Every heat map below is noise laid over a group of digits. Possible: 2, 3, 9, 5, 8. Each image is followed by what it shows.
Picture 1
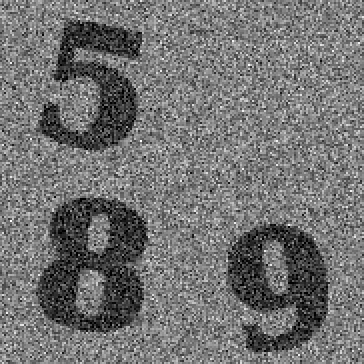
top left: 5; bottom left: 8; bottom right: 9
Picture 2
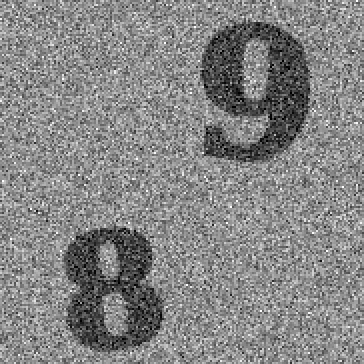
top right: 9; bottom left: 8
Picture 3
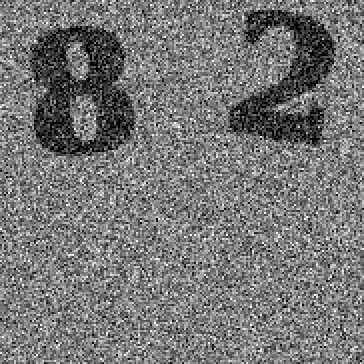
top left: 8; top right: 2
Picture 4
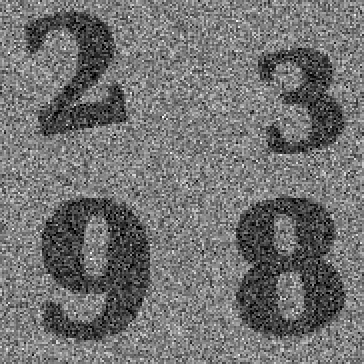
top left: 2; top right: 3; bottom left: 9; bottom right: 8
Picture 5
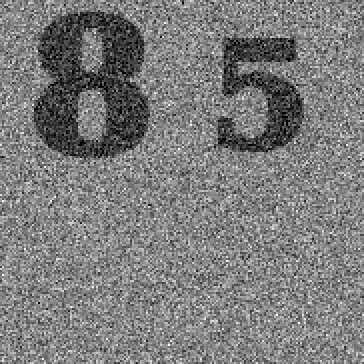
top left: 8; top right: 5
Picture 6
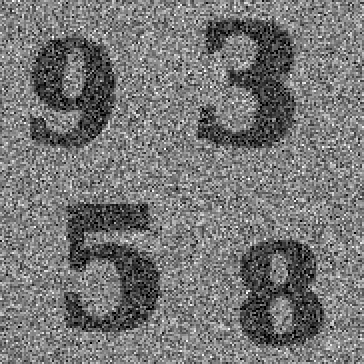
top left: 9; top right: 3; bottom left: 5; bottom right: 8
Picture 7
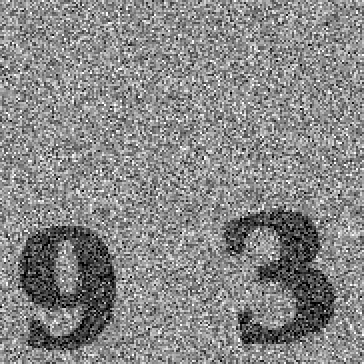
bottom left: 9; bottom right: 3
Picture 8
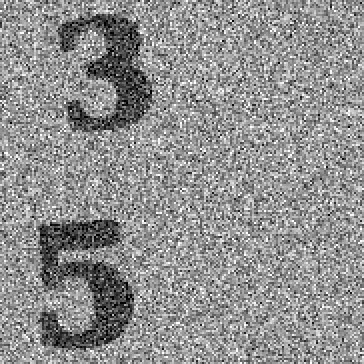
top left: 3; bottom left: 5
